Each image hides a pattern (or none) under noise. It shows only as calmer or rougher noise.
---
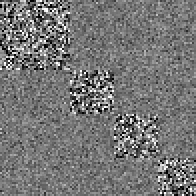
blocks along the diagonal
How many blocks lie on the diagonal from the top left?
4
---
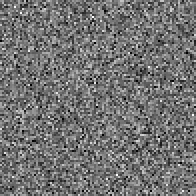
only noise
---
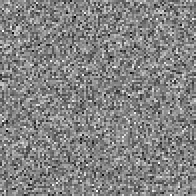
only noise
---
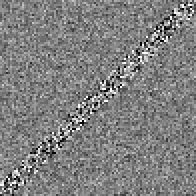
a diagonal band
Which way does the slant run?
bottom left to top right
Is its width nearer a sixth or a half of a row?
a sixth
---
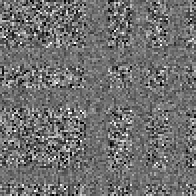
bands of rows crossing bands of columns
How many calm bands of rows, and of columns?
3 and 3
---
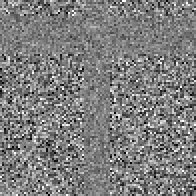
bands of rows crossing bands of columns
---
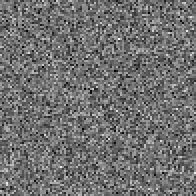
only noise
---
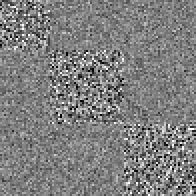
blocks along the diagonal
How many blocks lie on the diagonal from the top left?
3
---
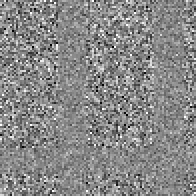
bands of rows crossing bands of columns
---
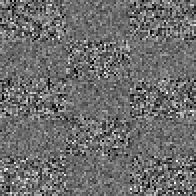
a checkerboard
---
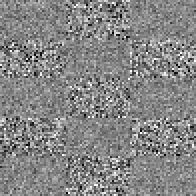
a checkerboard
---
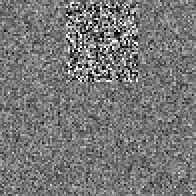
one block
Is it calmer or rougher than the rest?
rougher
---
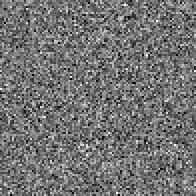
only noise
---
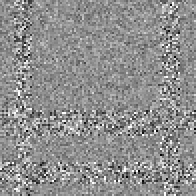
bands of rows crossing bands of columns
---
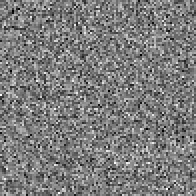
only noise
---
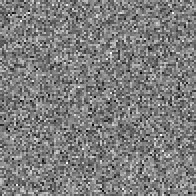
only noise
